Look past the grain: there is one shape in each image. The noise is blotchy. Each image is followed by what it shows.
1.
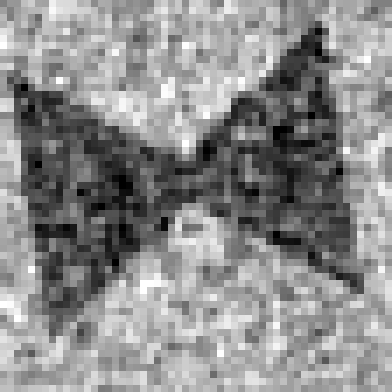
bow tie
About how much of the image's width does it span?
nearly all
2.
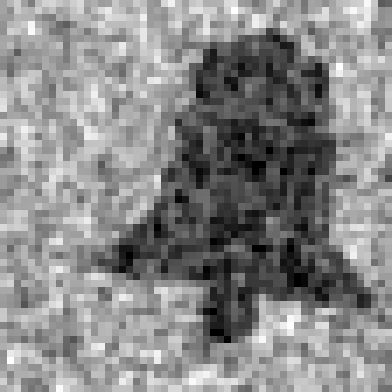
bell
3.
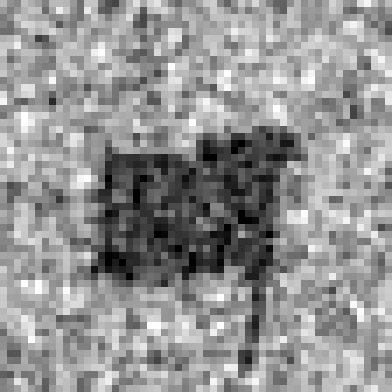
flag
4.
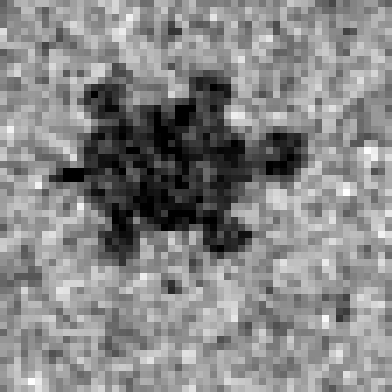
turtle
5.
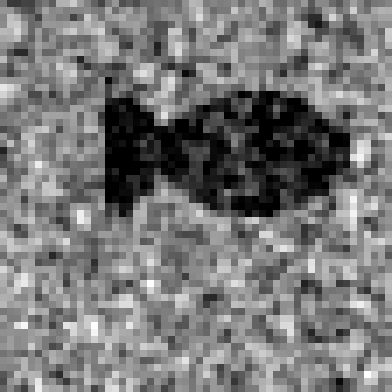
fish
